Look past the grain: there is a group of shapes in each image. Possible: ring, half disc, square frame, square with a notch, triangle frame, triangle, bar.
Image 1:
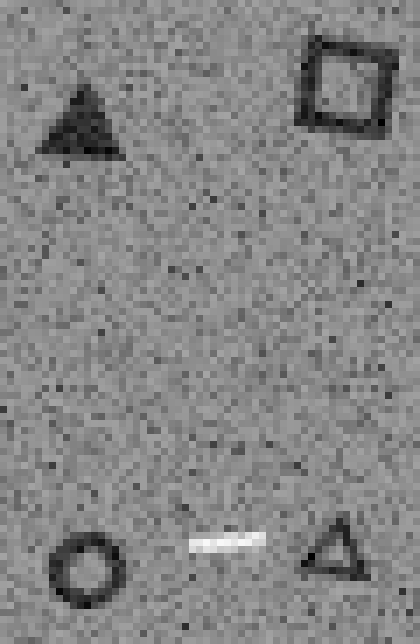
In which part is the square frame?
top right
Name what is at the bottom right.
triangle frame
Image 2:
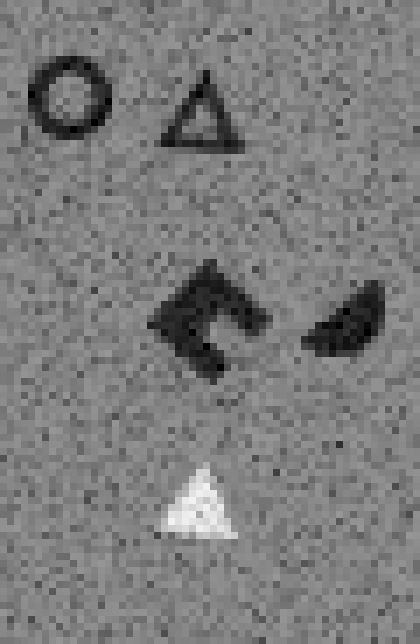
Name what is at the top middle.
triangle frame
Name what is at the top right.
nothing
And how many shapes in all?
5
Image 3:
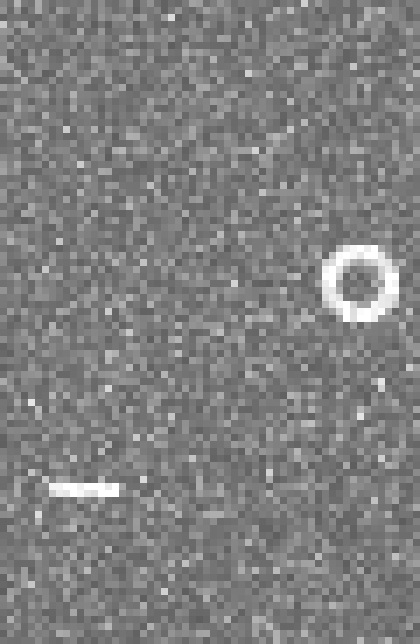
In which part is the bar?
bottom left
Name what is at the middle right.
ring
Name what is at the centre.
nothing
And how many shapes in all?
2
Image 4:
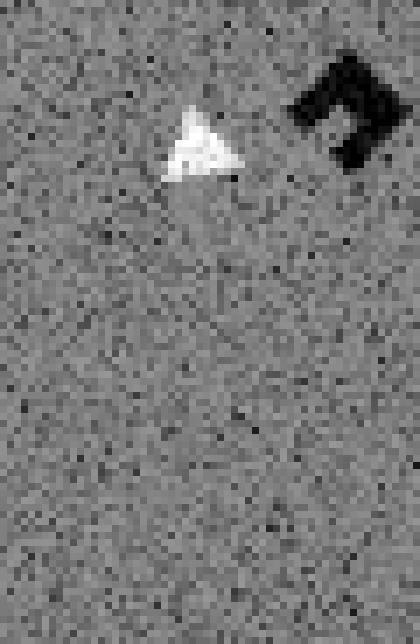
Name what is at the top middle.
triangle
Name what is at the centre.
nothing
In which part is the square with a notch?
top right
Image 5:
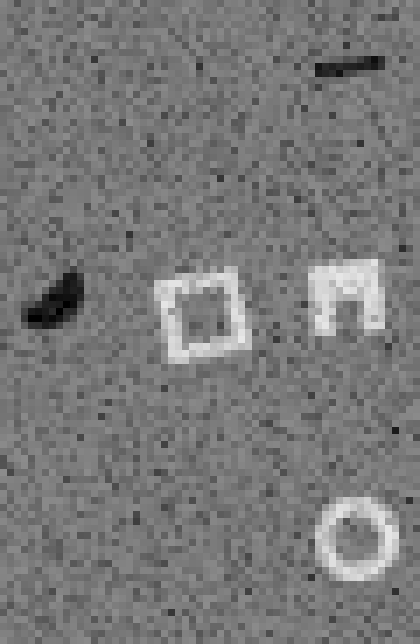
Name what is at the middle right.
square with a notch
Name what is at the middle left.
half disc
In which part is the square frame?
centre
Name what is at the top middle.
nothing
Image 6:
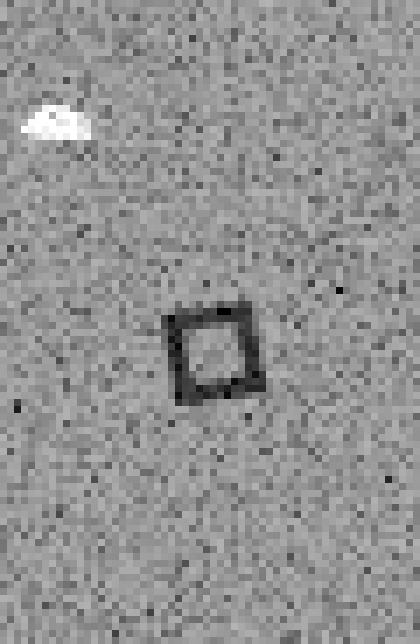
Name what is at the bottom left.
nothing
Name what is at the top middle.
nothing
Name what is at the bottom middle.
nothing
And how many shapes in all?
2
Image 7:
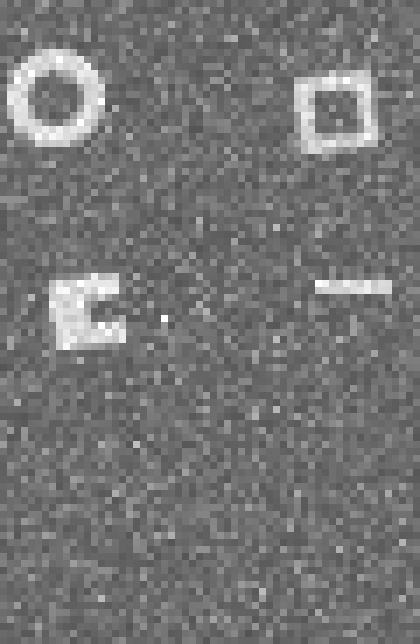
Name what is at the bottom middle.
nothing
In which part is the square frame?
top right
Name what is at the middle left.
square with a notch
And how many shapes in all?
4
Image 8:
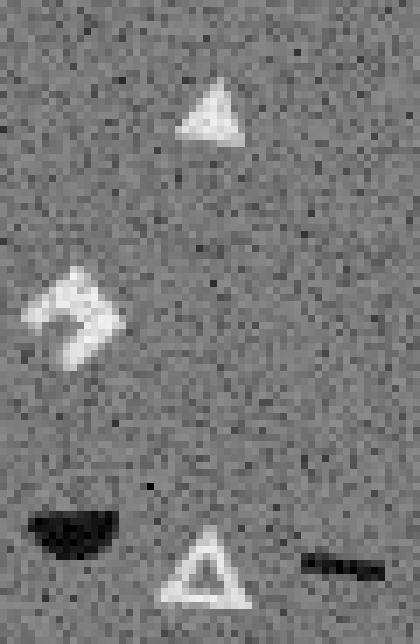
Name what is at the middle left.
square with a notch
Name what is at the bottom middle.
triangle frame
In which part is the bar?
bottom right
